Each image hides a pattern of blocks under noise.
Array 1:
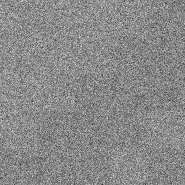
mirrored about the diagonal from the top left
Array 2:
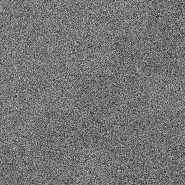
mirrored about the diagonal from the top left
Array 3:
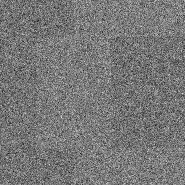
top and bottom mirror each other
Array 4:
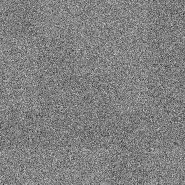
no symmetry
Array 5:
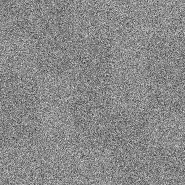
the same after a half turn
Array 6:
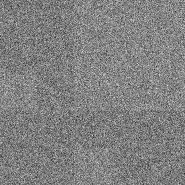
mirrored about the diagonal from the bottom left
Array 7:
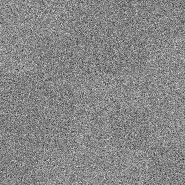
mirrored about the diagonal from the top left
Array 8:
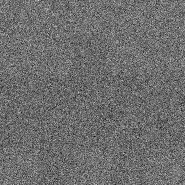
left and right mirror each other
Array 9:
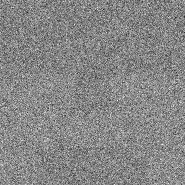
left and right mirror each other
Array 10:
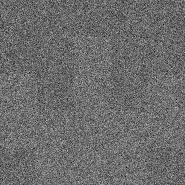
left and right mirror each other
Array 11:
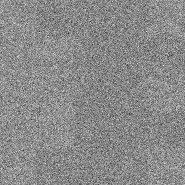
top and bottom mirror each other
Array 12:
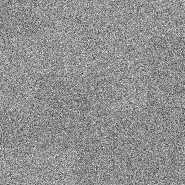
no symmetry
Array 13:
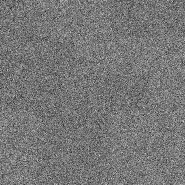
no symmetry
